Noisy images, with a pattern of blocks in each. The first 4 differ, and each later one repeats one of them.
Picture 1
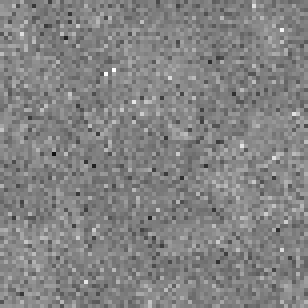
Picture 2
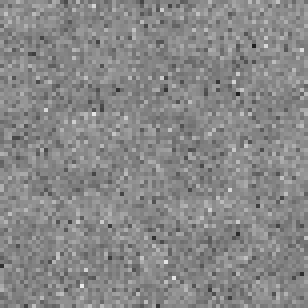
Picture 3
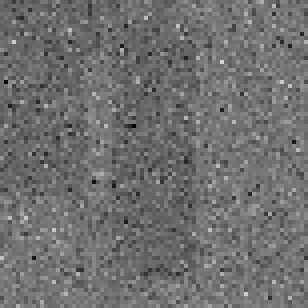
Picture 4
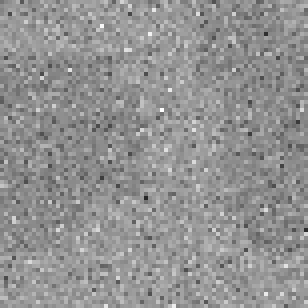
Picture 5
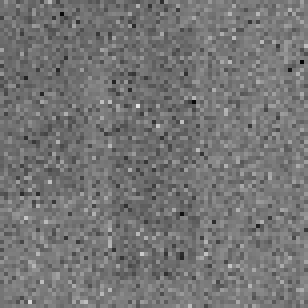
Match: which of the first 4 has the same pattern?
3
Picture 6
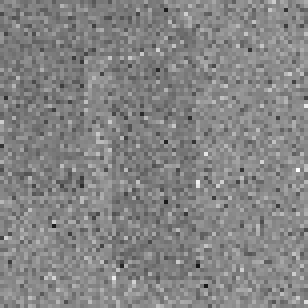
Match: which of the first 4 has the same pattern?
3
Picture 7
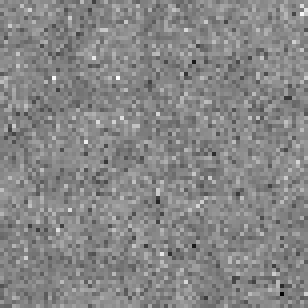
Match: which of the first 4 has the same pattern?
2
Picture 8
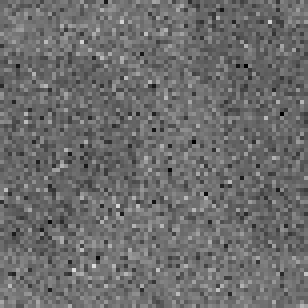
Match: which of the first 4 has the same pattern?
4
